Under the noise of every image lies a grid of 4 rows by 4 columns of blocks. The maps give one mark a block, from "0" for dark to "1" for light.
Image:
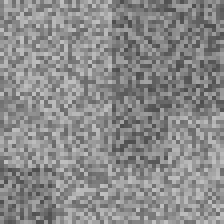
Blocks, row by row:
1100
1100
1101
0111
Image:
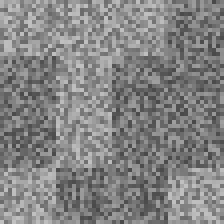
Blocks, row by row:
1110
0100
0100
1001
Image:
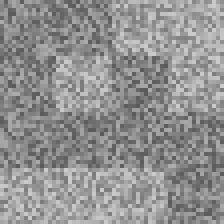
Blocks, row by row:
0011
0101
0000
1110
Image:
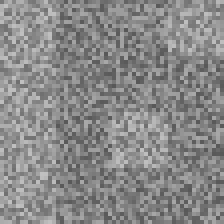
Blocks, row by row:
1001
1000
1010
1000
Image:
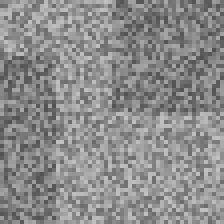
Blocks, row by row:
1100
0100
0111
0111
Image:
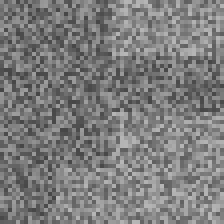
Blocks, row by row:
0011
0000
0011
0111
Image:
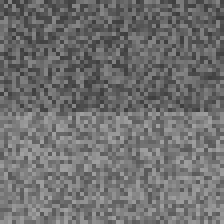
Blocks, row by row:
0000
0000
1111
1111
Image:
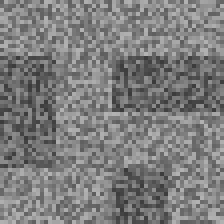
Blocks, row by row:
1111
0100
0111
1101
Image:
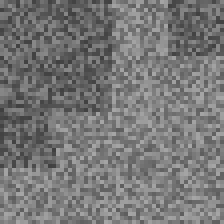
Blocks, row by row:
0010
0011
0111
1111
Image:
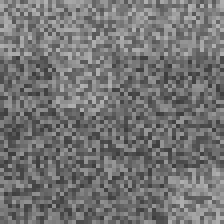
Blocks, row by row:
1111
0100
0000
0001
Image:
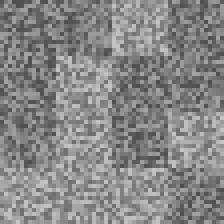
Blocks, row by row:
0010
0100
0101
1110
